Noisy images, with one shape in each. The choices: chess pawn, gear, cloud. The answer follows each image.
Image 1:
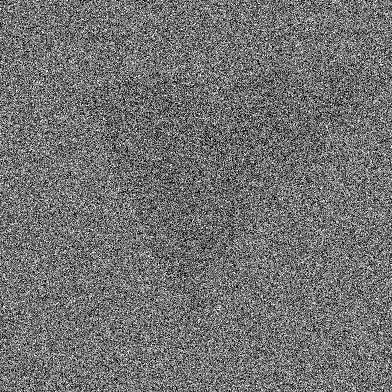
chess pawn
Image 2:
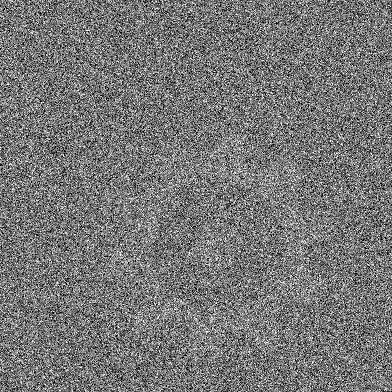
gear
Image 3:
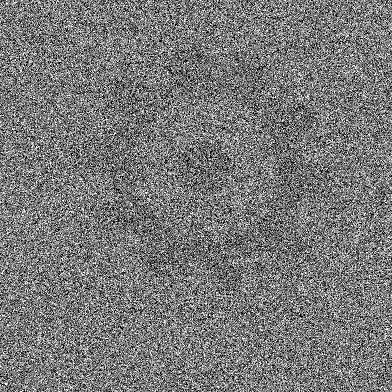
gear
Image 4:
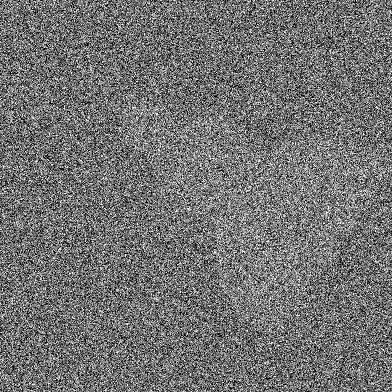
chess pawn
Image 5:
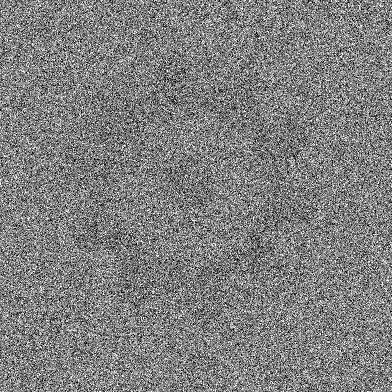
gear
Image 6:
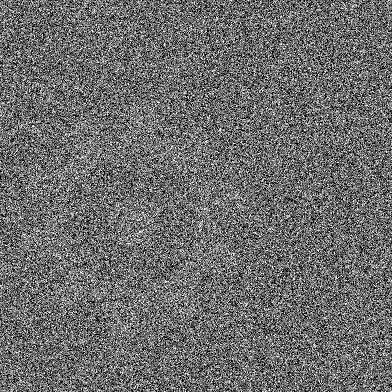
gear
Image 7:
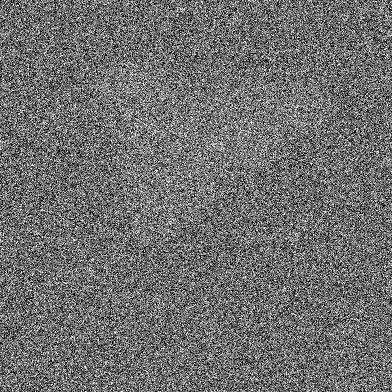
chess pawn
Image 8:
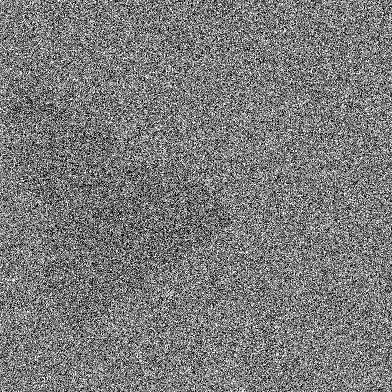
chess pawn
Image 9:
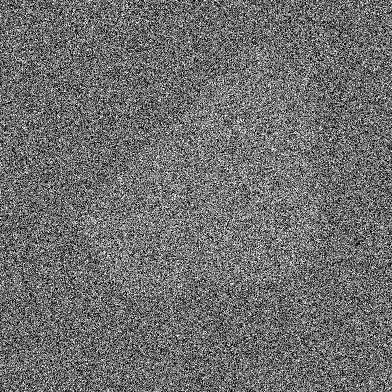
cloud
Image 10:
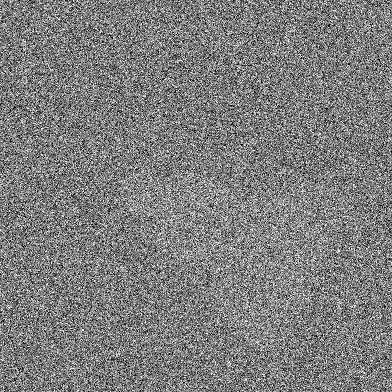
chess pawn
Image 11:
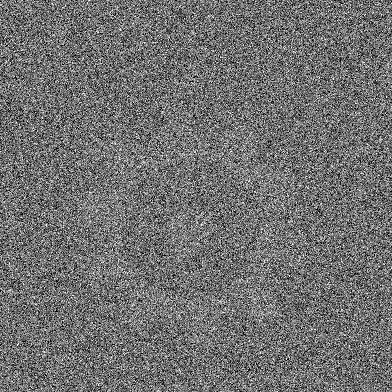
gear
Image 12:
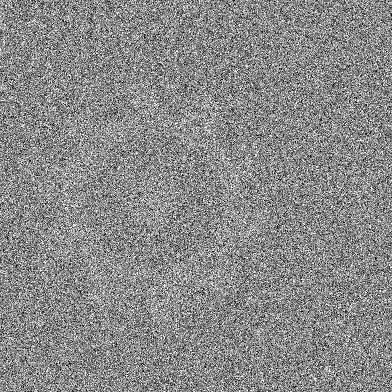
gear
